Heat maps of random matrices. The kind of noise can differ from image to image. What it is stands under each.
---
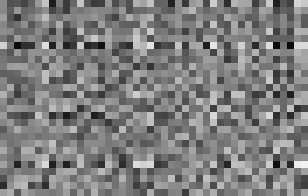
low rank plus noise
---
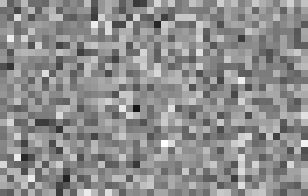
independent entries
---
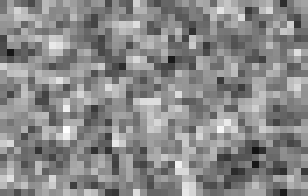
blotchy
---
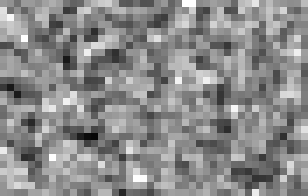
blotchy
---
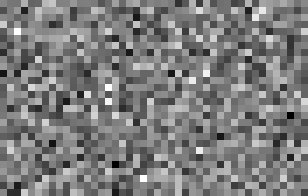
independent entries
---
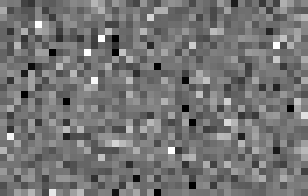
heavy tails
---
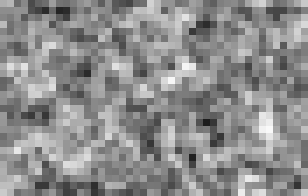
blotchy
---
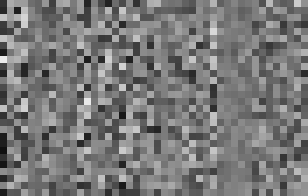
columns of uneven size
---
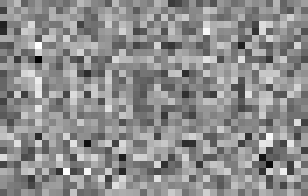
low rank plus noise
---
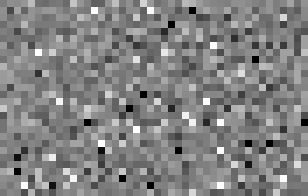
heavy tails
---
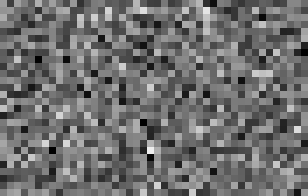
independent entries
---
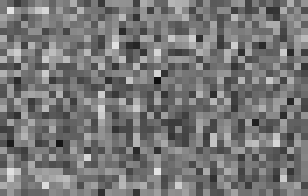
low rank plus noise
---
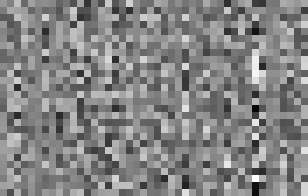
columns of uneven size
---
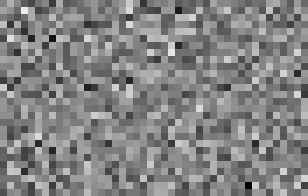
low rank plus noise
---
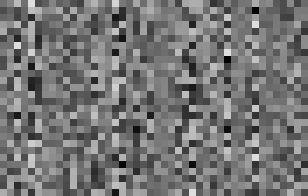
columns of uneven size
